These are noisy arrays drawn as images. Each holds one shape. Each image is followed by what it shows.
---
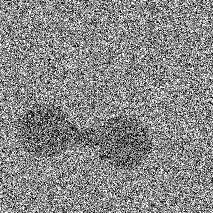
dumbbell
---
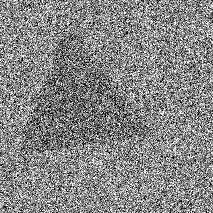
triangle
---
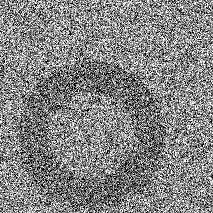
ring
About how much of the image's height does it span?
two thirds
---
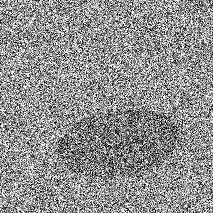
ellipse
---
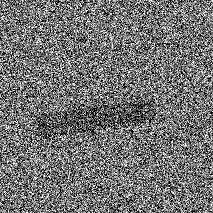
bar
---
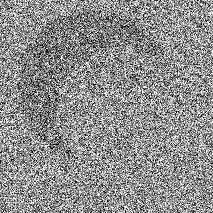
crescent
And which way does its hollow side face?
down and right
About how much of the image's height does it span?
two thirds
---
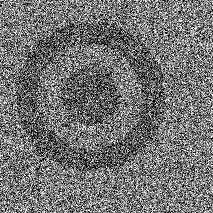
bullseye
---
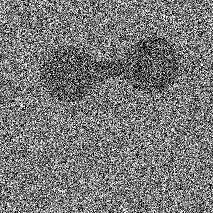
dumbbell
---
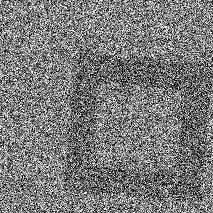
square frame
